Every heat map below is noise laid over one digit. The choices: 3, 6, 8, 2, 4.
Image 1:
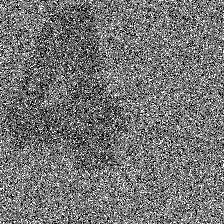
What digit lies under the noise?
4
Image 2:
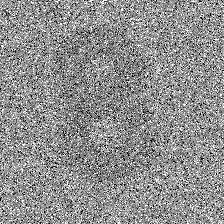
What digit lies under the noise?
8
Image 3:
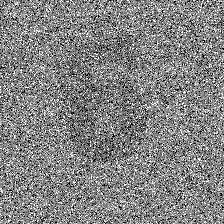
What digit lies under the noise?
6
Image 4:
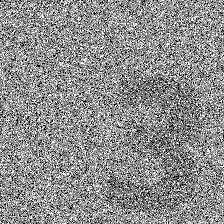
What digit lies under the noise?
3
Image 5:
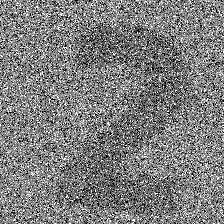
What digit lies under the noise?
2
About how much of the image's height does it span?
nearly all
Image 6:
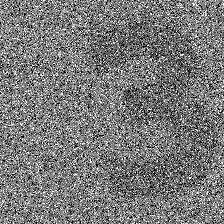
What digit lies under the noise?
3
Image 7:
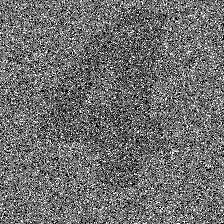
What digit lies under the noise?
4
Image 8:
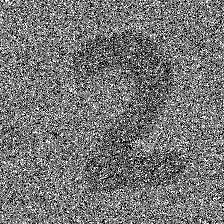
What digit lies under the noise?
2
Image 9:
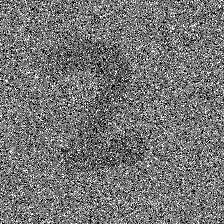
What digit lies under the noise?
2
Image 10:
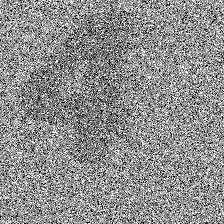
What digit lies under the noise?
4
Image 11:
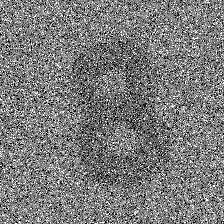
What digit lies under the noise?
8
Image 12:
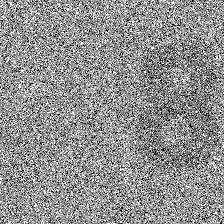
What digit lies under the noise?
8
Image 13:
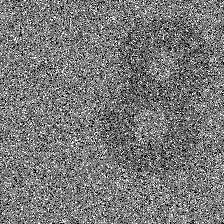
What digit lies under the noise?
8
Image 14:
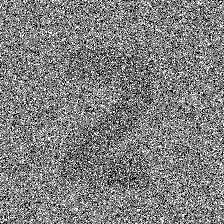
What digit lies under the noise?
2
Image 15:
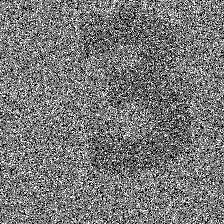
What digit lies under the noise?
3
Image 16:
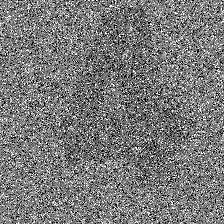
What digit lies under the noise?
4
